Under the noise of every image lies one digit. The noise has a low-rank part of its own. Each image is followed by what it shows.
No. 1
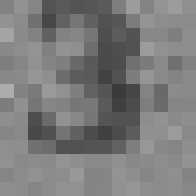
3
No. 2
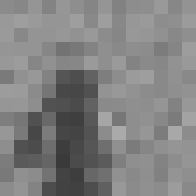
4
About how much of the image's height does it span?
two thirds
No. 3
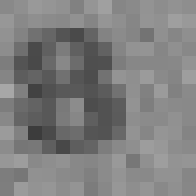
8
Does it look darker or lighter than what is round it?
darker
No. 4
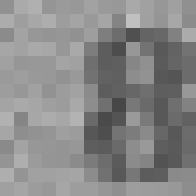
8
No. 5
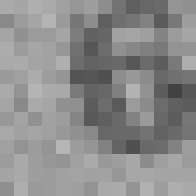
6
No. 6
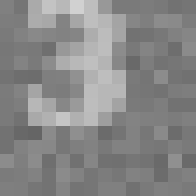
3
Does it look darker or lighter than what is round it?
lighter
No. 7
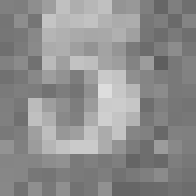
5
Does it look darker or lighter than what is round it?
lighter
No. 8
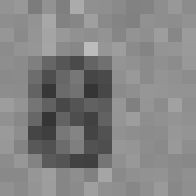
8
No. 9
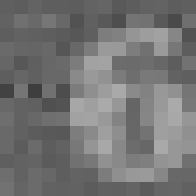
6
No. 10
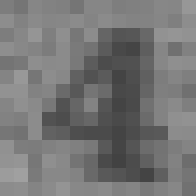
4
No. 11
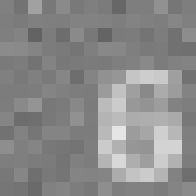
6
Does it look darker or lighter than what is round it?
lighter
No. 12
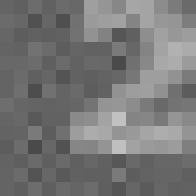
2
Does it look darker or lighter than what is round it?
lighter
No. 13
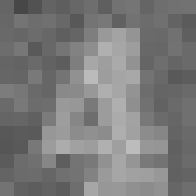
4
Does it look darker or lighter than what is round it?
lighter
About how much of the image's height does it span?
nearly all
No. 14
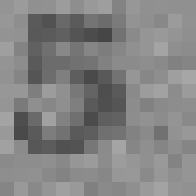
5
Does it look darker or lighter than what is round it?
darker
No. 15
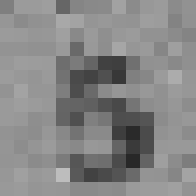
5
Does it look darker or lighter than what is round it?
darker
